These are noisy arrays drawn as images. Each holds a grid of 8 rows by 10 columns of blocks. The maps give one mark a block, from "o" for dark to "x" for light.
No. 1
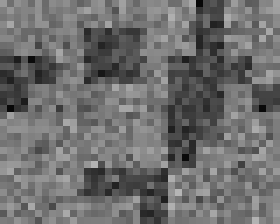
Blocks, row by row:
x x x x x x x o x x
x x x o o x x o x x
o o x o o x o o o x
o x x x x x o o x o
x x x x x x o o x x
x x x x x x o x x x
x x x o o o x x x x
x x x x x o x x x x
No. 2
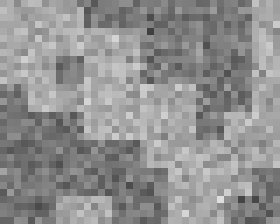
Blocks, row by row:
x x x o o o o o o x
x x x x x o o o o x
x x o x x o o o o x
o x x x x x x o o x
o o o x x x x o x x
o o o o o x x x x x
o o o o o o x x x o
o o x x o o x x o o
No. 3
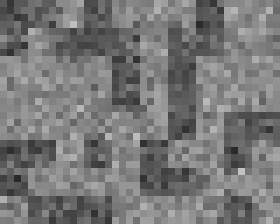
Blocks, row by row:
o o x o x x x o x x
o x o o o x o o x x
x x x x o x o x x x
x x x x o x o x x x
x x x x x x o x o o
o o x o x o x x o x
o x x x x o o x x x
x o o o x x x x o x
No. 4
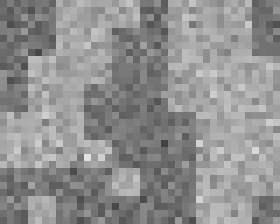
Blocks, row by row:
o o x x x o x x x o
o o x x o o x x x o
o x x x o o x x x x
o x x o o o x x x x
x x x o o o o x x x
x x x x o o o x x x
o o o o x o o x x x
o x o o o o o x x o
